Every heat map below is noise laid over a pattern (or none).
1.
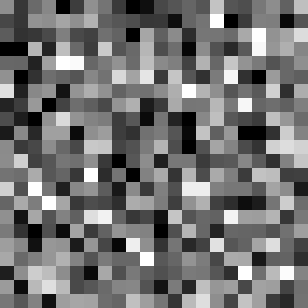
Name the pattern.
only noise
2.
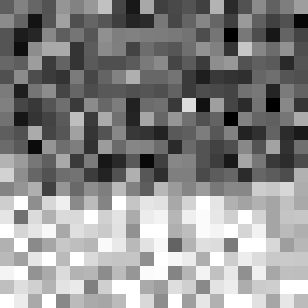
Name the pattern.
a sharp edge
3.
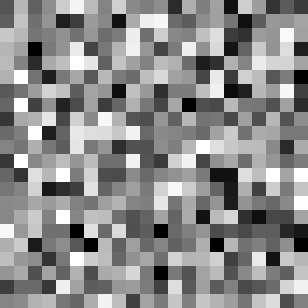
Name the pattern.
only noise
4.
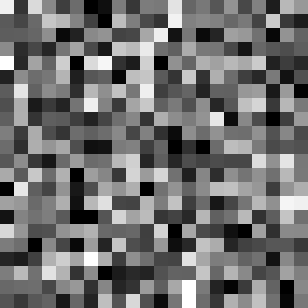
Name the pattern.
only noise
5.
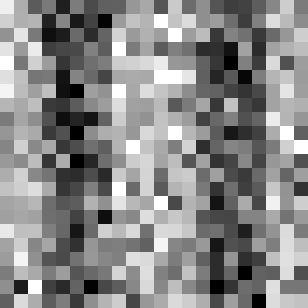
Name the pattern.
vertical stripes
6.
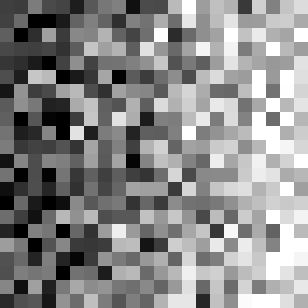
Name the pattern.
a smooth slope
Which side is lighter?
right
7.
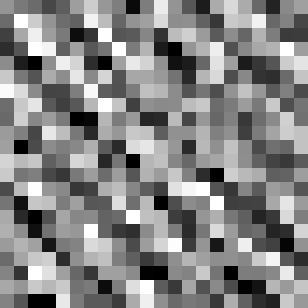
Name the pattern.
diagonal stripes
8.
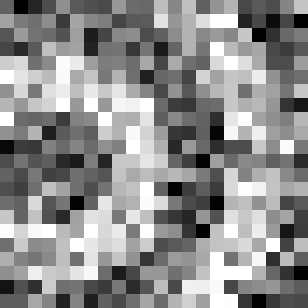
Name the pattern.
rings round one point
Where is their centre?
middle left
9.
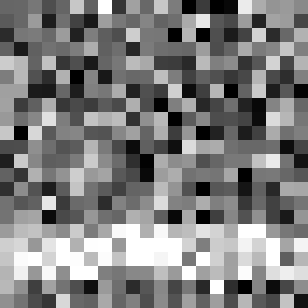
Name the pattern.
one horizontal stripe
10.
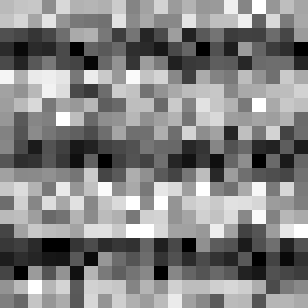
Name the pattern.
horizontal stripes
